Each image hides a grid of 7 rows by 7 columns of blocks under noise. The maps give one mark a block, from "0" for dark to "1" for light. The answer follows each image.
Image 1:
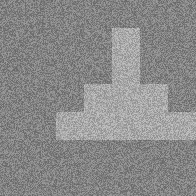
0 0 0 0 0 0 0
0 0 0 0 1 0 0
0 0 0 0 1 0 0
0 0 0 1 1 1 0
0 0 1 1 1 1 1
0 0 0 0 0 0 0
0 0 0 0 0 0 0
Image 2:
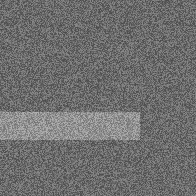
0 0 0 0 0 0 0
0 0 0 0 0 0 0
0 0 0 0 0 0 0
0 0 0 0 0 0 0
1 1 1 1 1 0 0
0 0 0 0 0 0 0
0 0 0 0 0 0 0
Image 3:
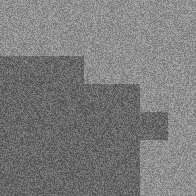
1 1 1 1 1 1 1
1 1 1 1 1 1 1
0 0 0 1 1 1 1
0 0 0 0 0 1 1
0 0 0 0 0 0 1
0 0 0 0 0 1 1
0 0 0 0 0 1 1
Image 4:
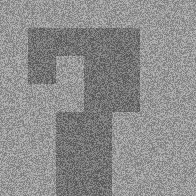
1 1 1 1 1 1 1
1 0 0 0 0 1 1
1 0 1 0 0 1 1
1 1 1 0 0 1 1
1 1 0 0 1 1 1
1 1 0 0 1 1 1
1 1 0 0 1 1 1
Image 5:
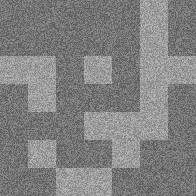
0 0 0 0 0 1 0
0 0 0 0 0 1 0
1 1 0 1 0 1 1
0 1 0 0 0 1 0
0 0 0 1 1 1 0
0 1 0 0 1 0 0
0 0 1 1 0 0 0
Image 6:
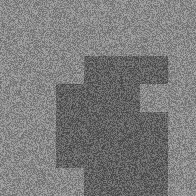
1 1 1 1 1 1 1
1 1 1 1 1 1 1
1 1 1 0 0 0 1
1 1 0 0 0 1 1
1 1 0 0 0 0 1
1 1 0 0 0 0 1
1 1 1 0 0 0 1
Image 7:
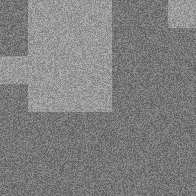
0 1 1 1 0 0 1
0 1 1 1 0 0 0
1 1 1 1 0 0 0
0 1 1 1 0 0 0
0 0 0 0 0 0 0
0 0 0 0 0 0 0
0 0 0 0 0 0 0
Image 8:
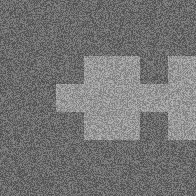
0 0 0 0 0 0 0
0 0 0 0 0 0 0
0 0 0 1 1 0 1
0 0 1 1 1 1 1
0 0 0 1 1 0 1
0 0 0 0 0 0 0
0 0 0 0 0 0 0
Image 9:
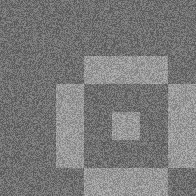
0 0 0 0 0 0 0
0 0 0 0 0 0 0
0 0 0 1 1 1 0
0 0 1 0 0 0 1
0 0 1 0 1 0 1
0 0 1 0 0 0 1
0 0 0 1 1 1 0
